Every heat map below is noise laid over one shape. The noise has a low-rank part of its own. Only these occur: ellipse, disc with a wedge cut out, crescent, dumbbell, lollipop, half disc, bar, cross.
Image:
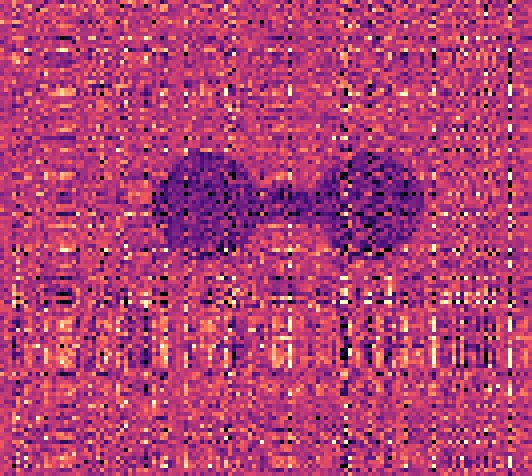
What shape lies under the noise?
dumbbell
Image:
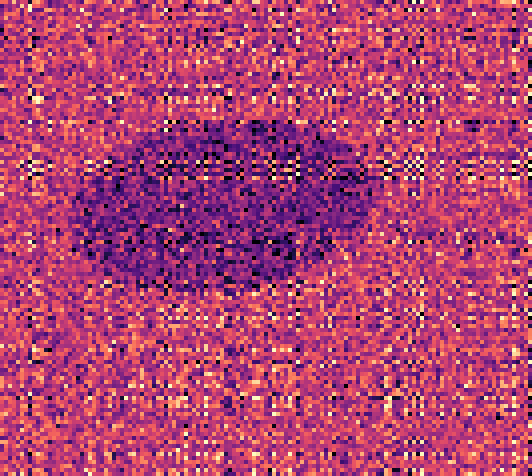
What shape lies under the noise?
ellipse
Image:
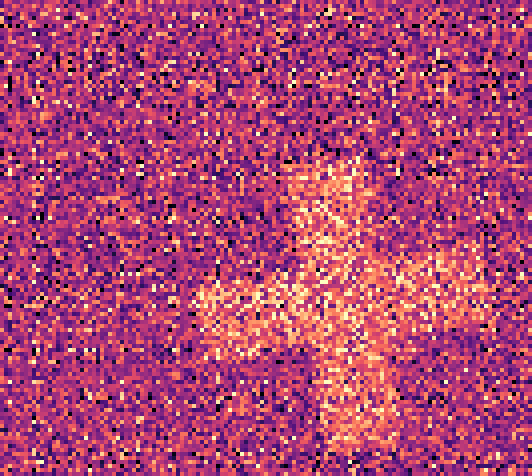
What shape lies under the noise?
cross
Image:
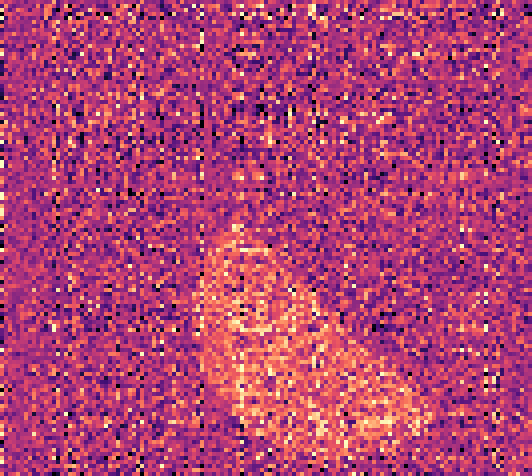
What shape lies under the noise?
half disc
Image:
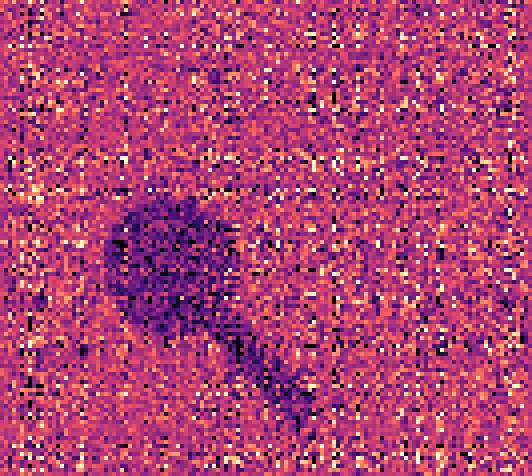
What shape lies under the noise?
lollipop
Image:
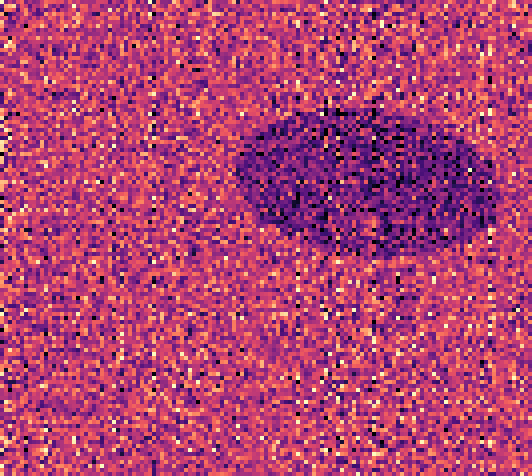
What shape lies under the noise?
ellipse
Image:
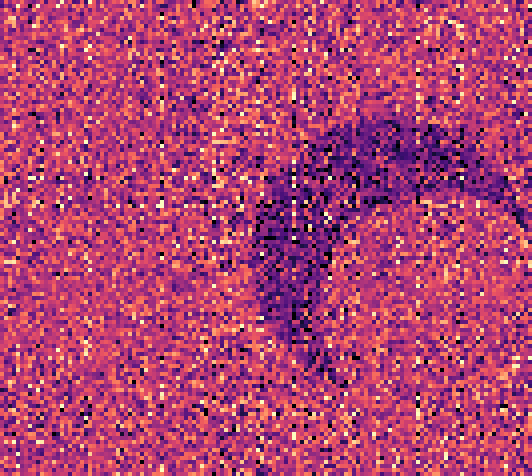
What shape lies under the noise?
crescent
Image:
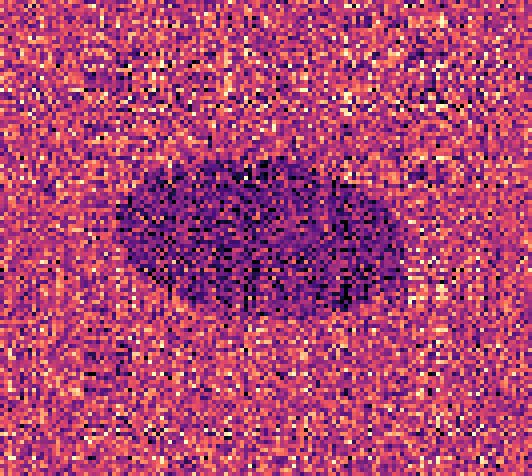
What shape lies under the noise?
ellipse
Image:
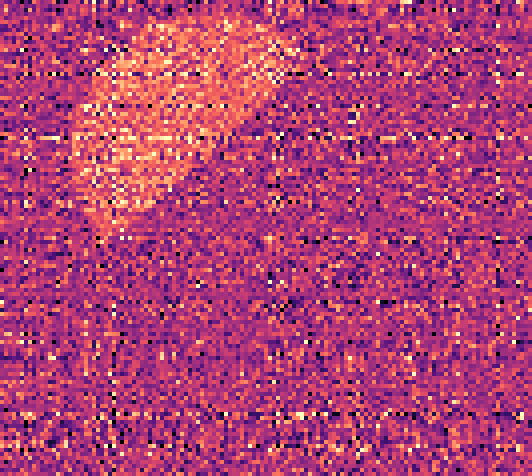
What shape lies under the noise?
half disc
